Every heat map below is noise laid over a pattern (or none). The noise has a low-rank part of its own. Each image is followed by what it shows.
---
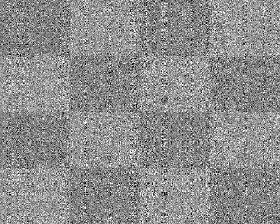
a checkerboard
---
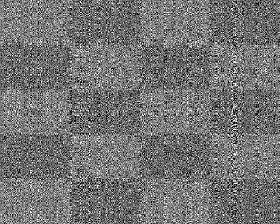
a checkerboard
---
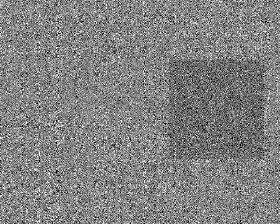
one block
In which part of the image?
middle right
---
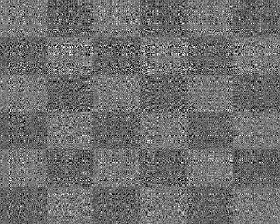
a checkerboard
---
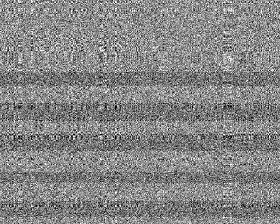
bands of rows
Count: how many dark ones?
5
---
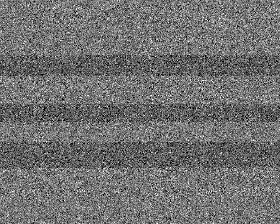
bands of rows
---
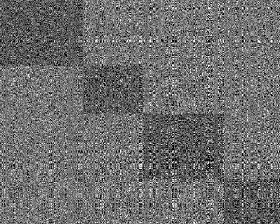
blocks along the diagonal
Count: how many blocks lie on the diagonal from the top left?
4
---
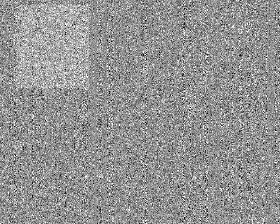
one block
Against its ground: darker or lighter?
lighter
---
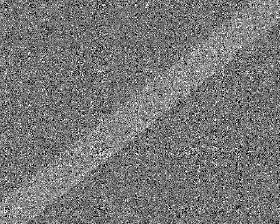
a diagonal band
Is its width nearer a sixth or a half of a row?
a sixth
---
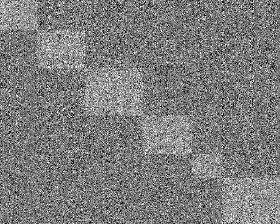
blocks along the diagonal
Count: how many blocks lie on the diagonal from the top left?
6
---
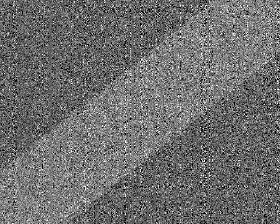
a diagonal band
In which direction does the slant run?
bottom left to top right
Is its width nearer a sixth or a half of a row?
a half
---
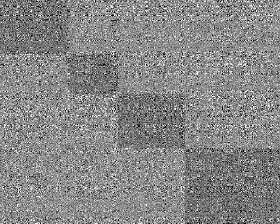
blocks along the diagonal
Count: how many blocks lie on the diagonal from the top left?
4
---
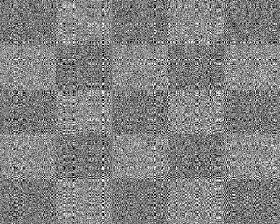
a checkerboard
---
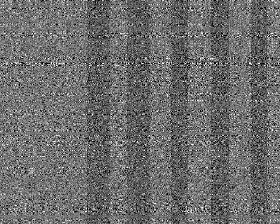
bands of columns
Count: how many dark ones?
5
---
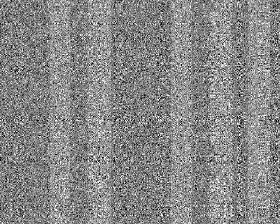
bands of columns
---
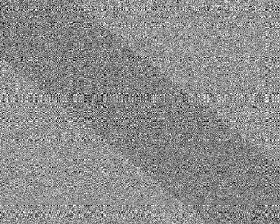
a diagonal band
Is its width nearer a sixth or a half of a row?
a half
